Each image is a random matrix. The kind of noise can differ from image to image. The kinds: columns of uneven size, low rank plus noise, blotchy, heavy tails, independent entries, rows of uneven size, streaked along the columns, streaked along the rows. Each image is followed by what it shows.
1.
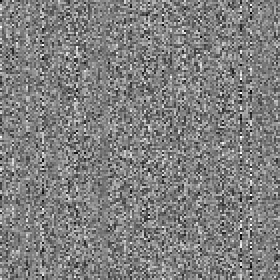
columns of uneven size
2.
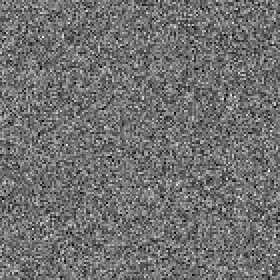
independent entries
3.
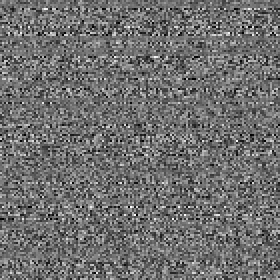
rows of uneven size
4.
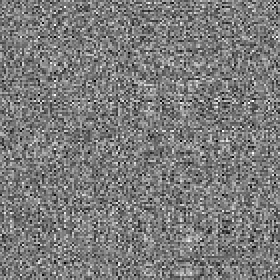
low rank plus noise
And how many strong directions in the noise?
three or four
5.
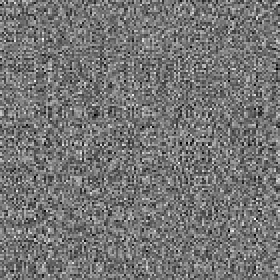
low rank plus noise
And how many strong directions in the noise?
two
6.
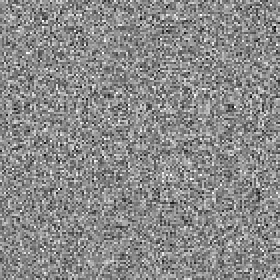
low rank plus noise
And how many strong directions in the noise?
five to eight
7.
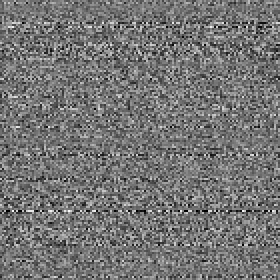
rows of uneven size
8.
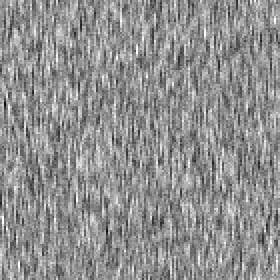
streaked along the columns
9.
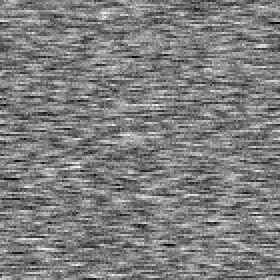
streaked along the rows
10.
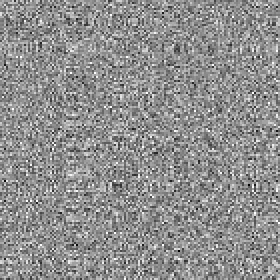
low rank plus noise
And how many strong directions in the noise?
two
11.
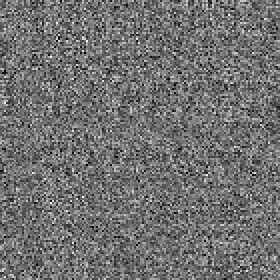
low rank plus noise
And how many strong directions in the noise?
five to eight
